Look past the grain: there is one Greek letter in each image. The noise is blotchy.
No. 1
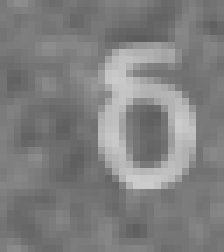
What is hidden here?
light delta
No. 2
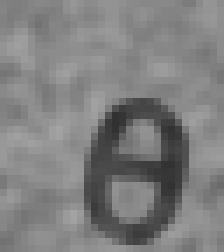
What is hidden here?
dark theta
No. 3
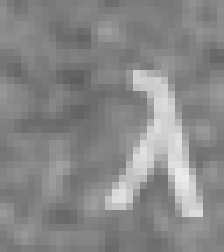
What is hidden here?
light lambda
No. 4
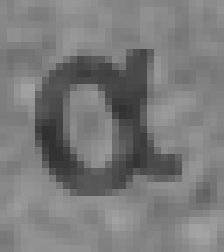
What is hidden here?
dark alpha
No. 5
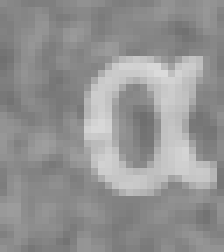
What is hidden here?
light alpha
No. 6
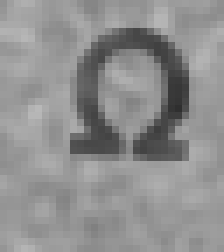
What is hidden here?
dark omega
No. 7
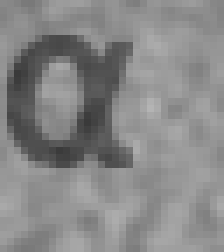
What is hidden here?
dark alpha
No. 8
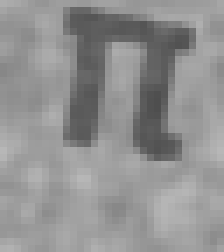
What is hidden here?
dark pi
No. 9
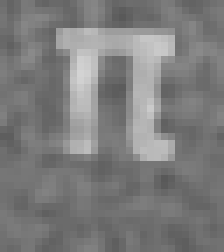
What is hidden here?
light pi
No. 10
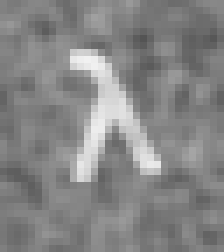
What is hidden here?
light lambda
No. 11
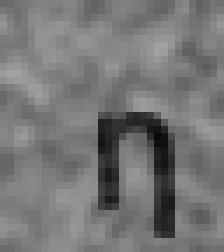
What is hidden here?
dark eta
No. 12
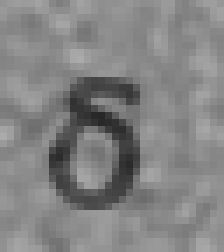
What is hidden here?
dark delta
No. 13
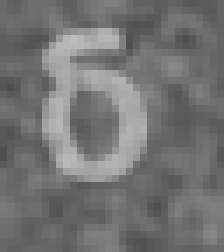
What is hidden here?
light delta
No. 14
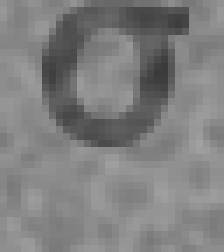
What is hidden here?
dark sigma
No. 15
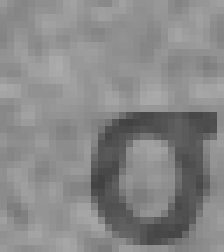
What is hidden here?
dark sigma
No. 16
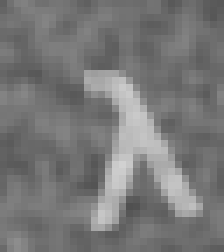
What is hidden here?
light lambda
